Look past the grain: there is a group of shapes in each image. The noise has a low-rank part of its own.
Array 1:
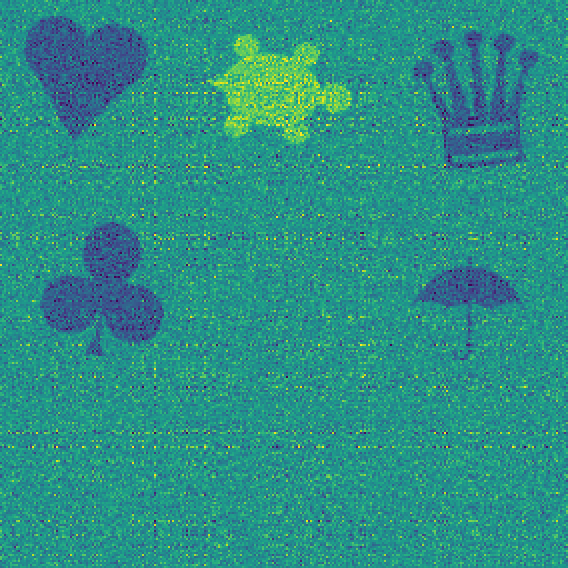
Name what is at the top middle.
turtle
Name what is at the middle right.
umbrella
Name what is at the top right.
chess queen
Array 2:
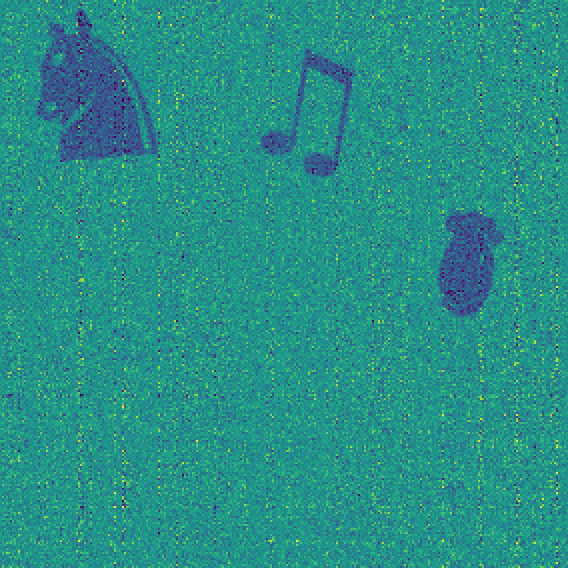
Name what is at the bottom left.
nothing
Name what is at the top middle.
pair of musical notes
